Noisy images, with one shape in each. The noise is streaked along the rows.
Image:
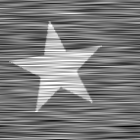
star
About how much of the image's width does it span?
two thirds
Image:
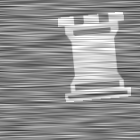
chess rook
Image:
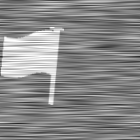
flag
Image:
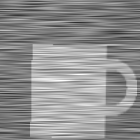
cup
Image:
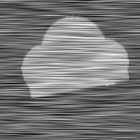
cloud
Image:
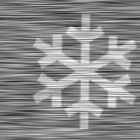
snowflake
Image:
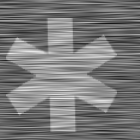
asterisk
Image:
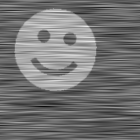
smiling face
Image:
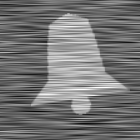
bell
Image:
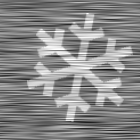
snowflake
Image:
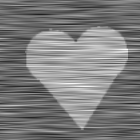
heart
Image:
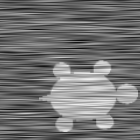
turtle
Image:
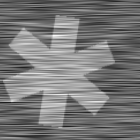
asterisk
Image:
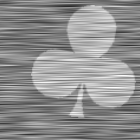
club
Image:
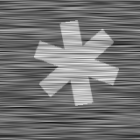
asterisk
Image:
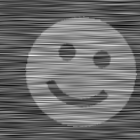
smiling face
